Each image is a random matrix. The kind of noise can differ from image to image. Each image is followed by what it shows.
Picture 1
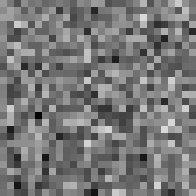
low rank plus noise
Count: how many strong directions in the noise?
five to eight
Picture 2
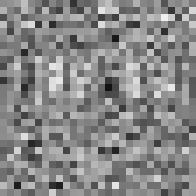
low rank plus noise
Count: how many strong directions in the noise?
one
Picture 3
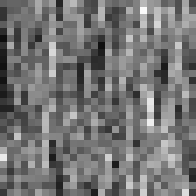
streaked along the columns
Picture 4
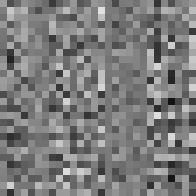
columns of uneven size
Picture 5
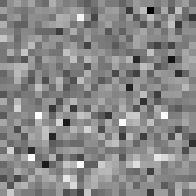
heavy tails
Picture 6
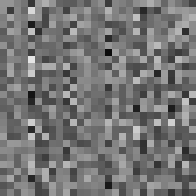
columns of uneven size
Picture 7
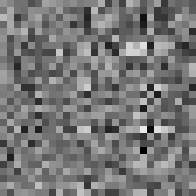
low rank plus noise
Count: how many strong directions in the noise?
one
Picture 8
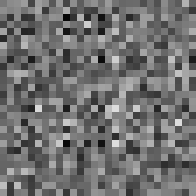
low rank plus noise
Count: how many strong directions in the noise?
one
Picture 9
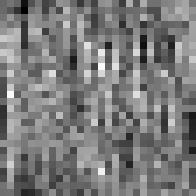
streaked along the columns
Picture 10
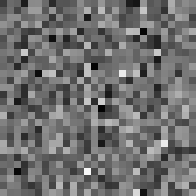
low rank plus noise
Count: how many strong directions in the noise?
three or four
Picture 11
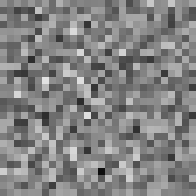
low rank plus noise
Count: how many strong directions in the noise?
five to eight
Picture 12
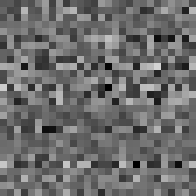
rows of uneven size
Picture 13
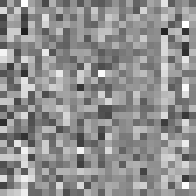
columns of uneven size
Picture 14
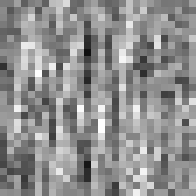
streaked along the columns
